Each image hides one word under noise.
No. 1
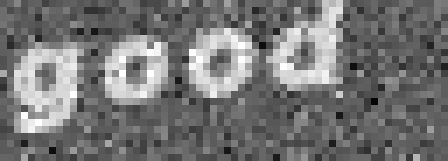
good
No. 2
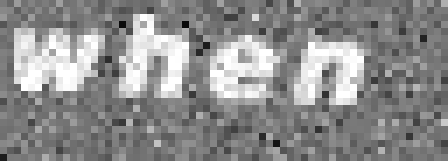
when
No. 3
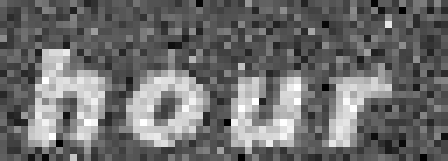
hour
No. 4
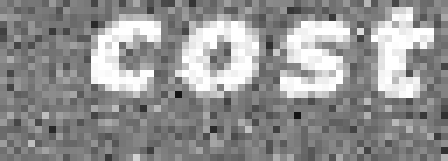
cost
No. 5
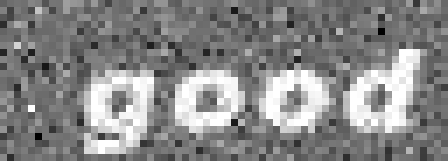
good
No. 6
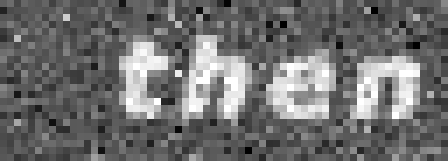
then
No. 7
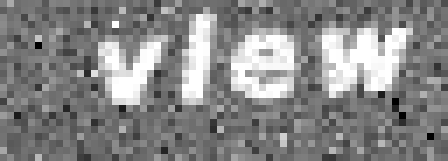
view
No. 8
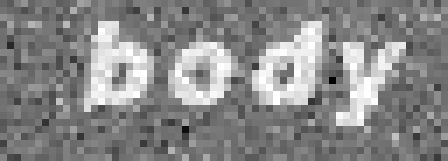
body
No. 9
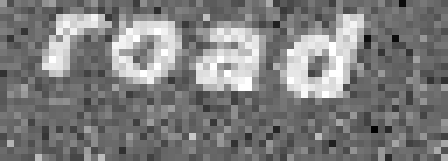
road
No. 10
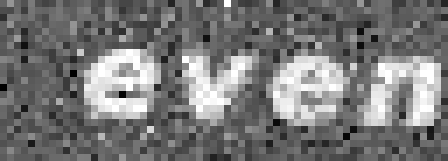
even
